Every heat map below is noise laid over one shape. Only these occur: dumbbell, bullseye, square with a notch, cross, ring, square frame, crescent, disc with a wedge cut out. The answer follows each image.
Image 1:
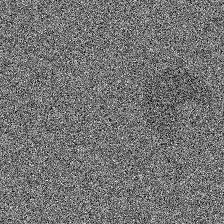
disc with a wedge cut out
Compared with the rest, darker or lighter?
darker
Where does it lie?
middle right
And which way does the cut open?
down and right
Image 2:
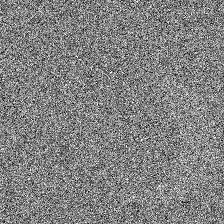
crescent
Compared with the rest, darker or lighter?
lighter
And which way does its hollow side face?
left
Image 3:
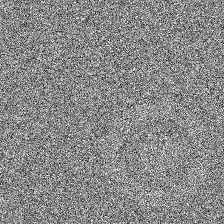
bullseye
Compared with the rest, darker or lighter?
lighter
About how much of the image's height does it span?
half
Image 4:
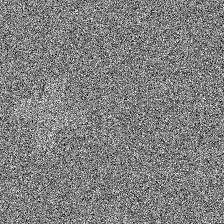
cross
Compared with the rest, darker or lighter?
lighter
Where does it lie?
middle left
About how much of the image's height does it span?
a third
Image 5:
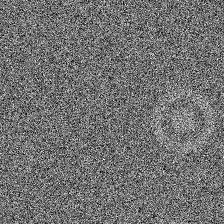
bullseye
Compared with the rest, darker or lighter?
lighter
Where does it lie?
middle right
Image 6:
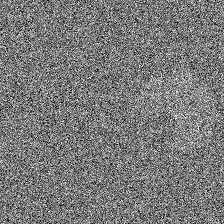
disc with a wedge cut out
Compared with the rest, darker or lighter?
lighter
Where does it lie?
middle right
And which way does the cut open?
down and left
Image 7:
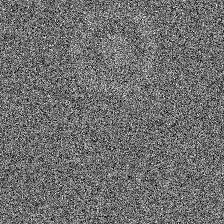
bullseye
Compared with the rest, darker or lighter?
lighter
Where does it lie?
top middle
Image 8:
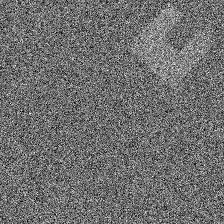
square with a notch
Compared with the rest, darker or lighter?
lighter
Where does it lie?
top right
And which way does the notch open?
up and right
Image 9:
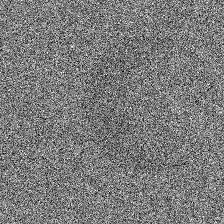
crescent
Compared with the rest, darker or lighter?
darker
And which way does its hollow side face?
right
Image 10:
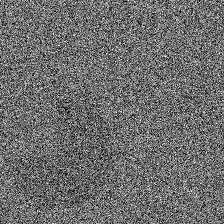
disc with a wedge cut out
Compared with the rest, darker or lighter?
darker
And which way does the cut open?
up and left
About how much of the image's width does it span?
half
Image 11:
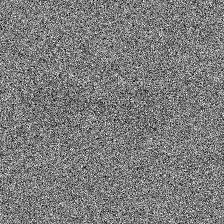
dumbbell
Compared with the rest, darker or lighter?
darker
